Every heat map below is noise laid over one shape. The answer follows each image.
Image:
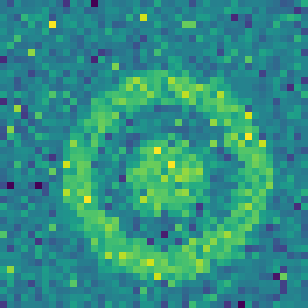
bullseye
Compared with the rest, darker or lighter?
lighter
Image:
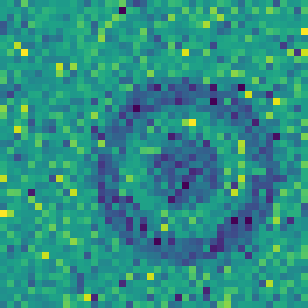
bullseye
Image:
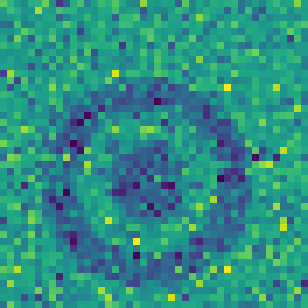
bullseye
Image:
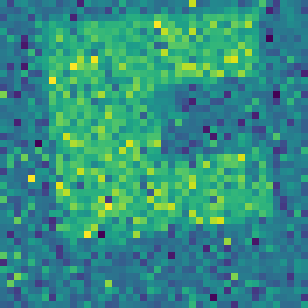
square with a notch
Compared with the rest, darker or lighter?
lighter
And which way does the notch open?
right
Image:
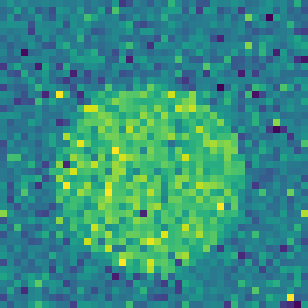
disc
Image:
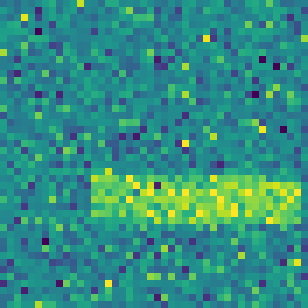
bar
